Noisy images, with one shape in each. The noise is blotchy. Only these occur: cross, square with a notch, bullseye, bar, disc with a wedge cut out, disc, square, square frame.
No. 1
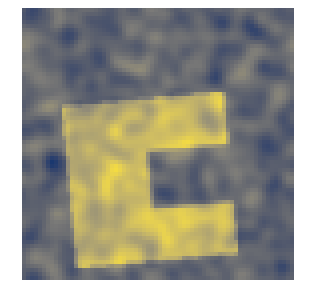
square with a notch
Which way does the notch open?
right
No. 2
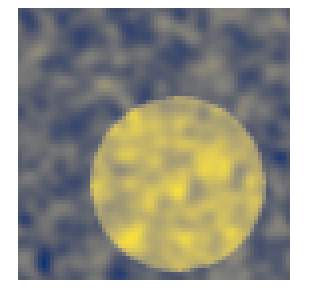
disc
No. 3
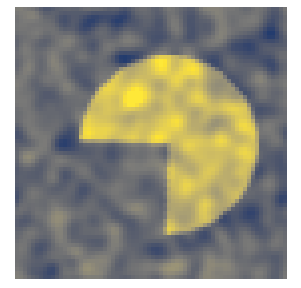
disc with a wedge cut out
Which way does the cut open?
down and left
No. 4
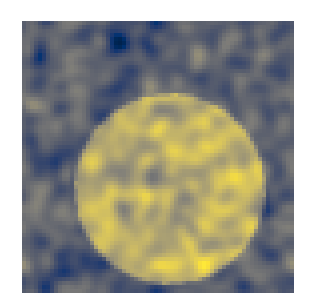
disc
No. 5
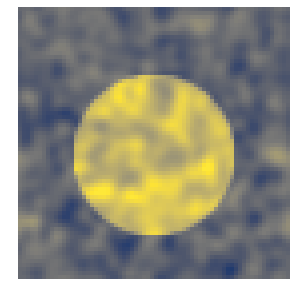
disc
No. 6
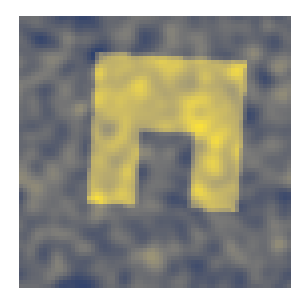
square with a notch
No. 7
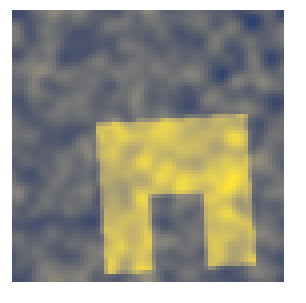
square with a notch
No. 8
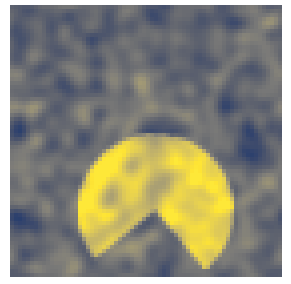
disc with a wedge cut out
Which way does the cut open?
down
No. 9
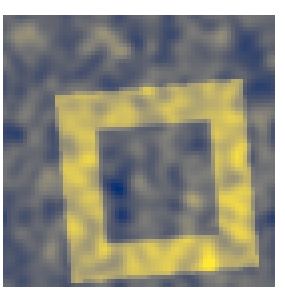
square frame
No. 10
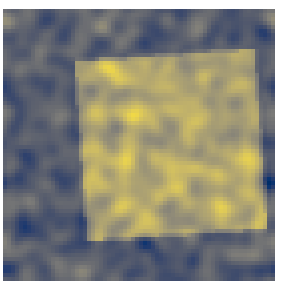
square
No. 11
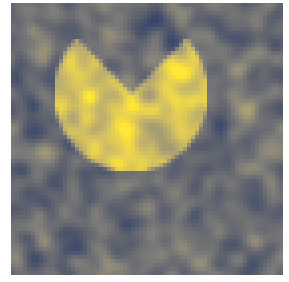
disc with a wedge cut out
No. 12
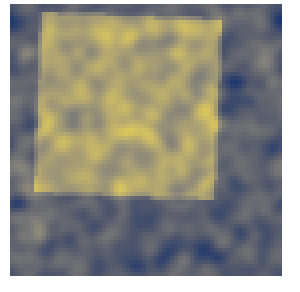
square
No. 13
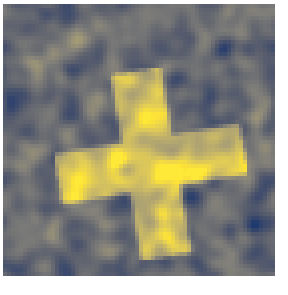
cross
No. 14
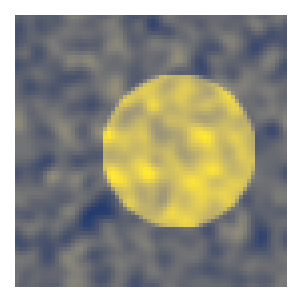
disc
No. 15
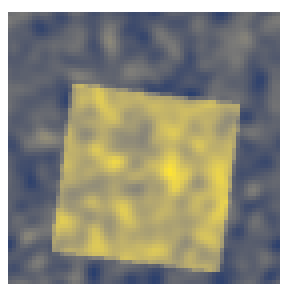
square
